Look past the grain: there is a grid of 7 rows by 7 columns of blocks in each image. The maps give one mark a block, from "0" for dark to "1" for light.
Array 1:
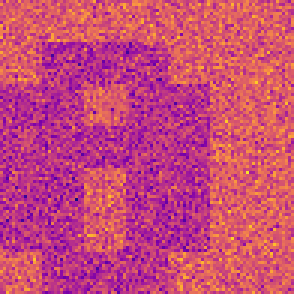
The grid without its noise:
1111111
1000111
0010011
0000011
0010011
0010011
1000111
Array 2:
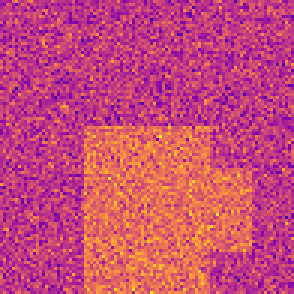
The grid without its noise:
0000000
0000000
0000000
0011100
0011110
0011110
0011100
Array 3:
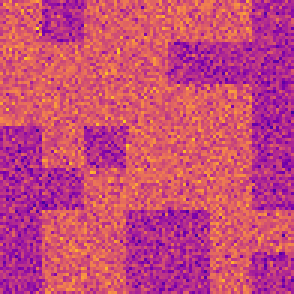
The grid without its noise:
1011110
1111000
1111110
0101110
0011110
0110011
0110010
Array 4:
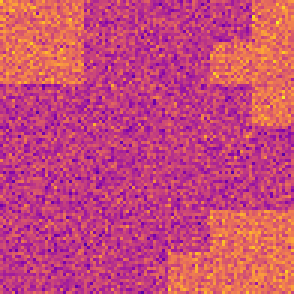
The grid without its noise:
1100001
1100011
0000001
0000000
0000000
0000011
0000111
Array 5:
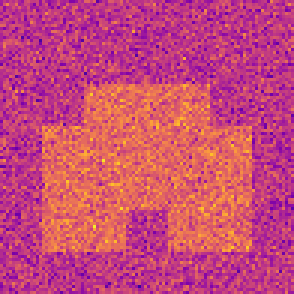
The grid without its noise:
0000000
0000000
0011100
0111110
0111110
0110110
0000000
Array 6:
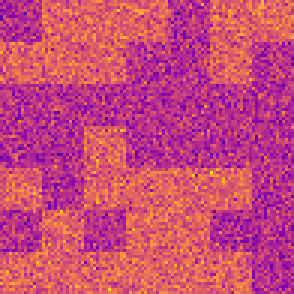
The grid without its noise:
0111011
1110010
0000000
0010000
1011110
0101100
1111110
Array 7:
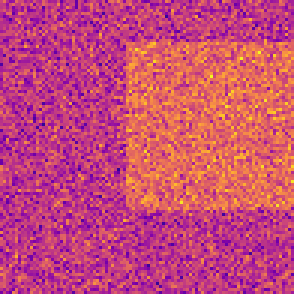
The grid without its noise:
0000000
0001111
0001111
0001111
0001111
0000000
0000000
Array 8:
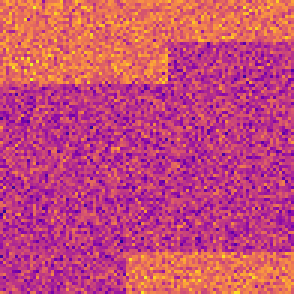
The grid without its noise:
1111111
1111000
0000000
0000000
0000000
0000000
0001111
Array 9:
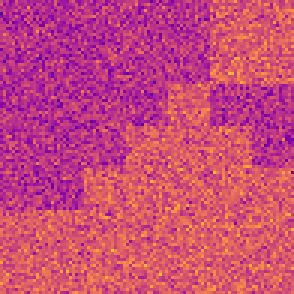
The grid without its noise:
0000011
0000011
0000100
0001110
0011111
1111111
1111111
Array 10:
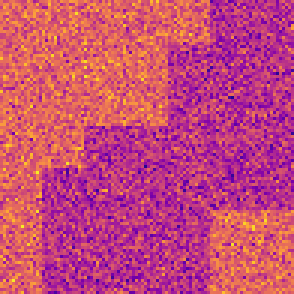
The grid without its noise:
1111100
1111000
1111000
1100000
1000000
1000011
1000011
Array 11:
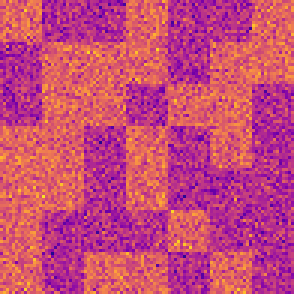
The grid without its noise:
1001001
0111011
0110110
1101010
1101000
1000100
1011010
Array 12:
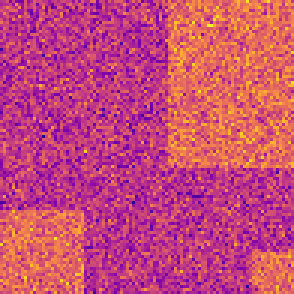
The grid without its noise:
0000111
0000111
0000111
0000111
0000000
1100000
1100001
